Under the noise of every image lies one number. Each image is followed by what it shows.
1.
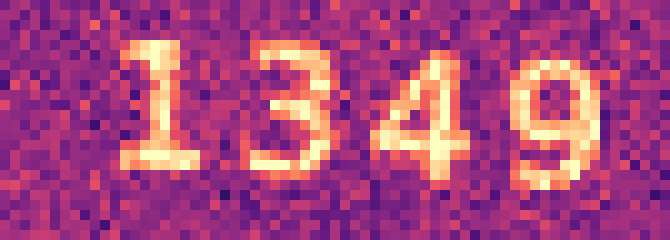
1349
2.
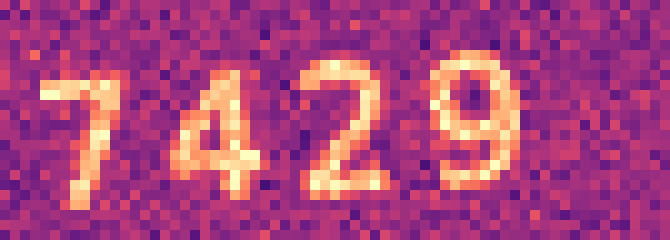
7429
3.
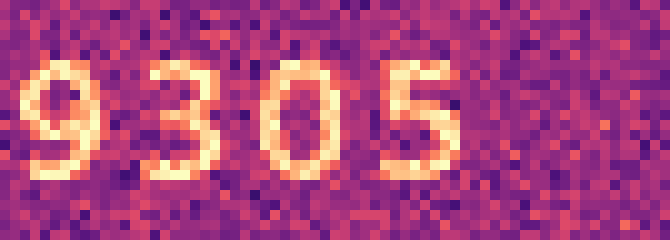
9305
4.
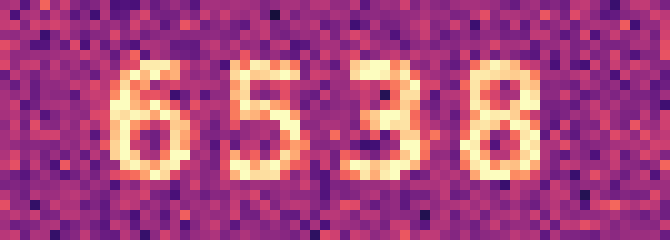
6538
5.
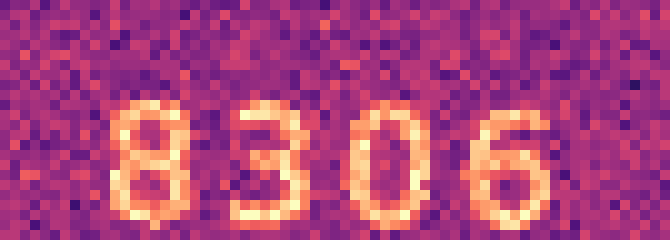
8306
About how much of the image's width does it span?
two thirds
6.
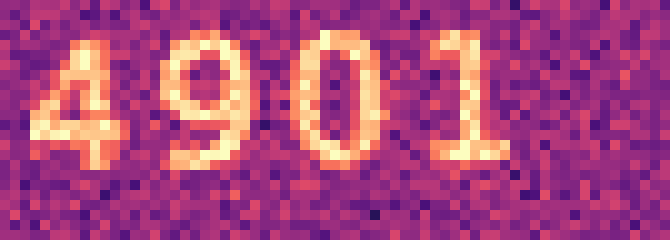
4901
